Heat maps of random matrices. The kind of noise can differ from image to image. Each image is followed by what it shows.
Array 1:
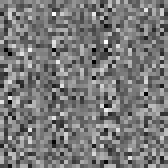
columns of uneven size
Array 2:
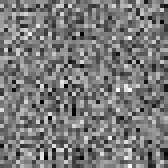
low rank plus noise
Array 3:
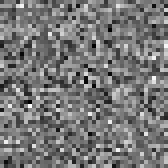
low rank plus noise
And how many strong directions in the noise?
two
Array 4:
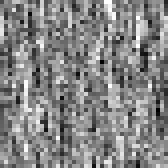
streaked along the columns
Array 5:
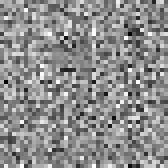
low rank plus noise
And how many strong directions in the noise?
one
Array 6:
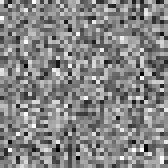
low rank plus noise
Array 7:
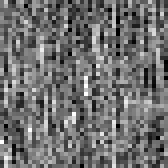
streaked along the columns
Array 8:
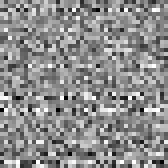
rows of uneven size
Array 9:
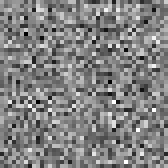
low rank plus noise
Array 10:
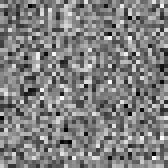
low rank plus noise
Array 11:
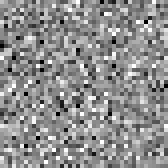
heavy tails
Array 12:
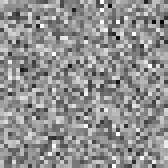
independent entries
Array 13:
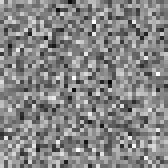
independent entries
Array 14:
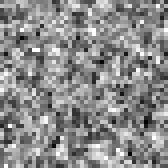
blotchy
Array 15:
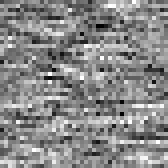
streaked along the rows
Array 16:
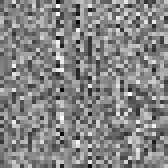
columns of uneven size
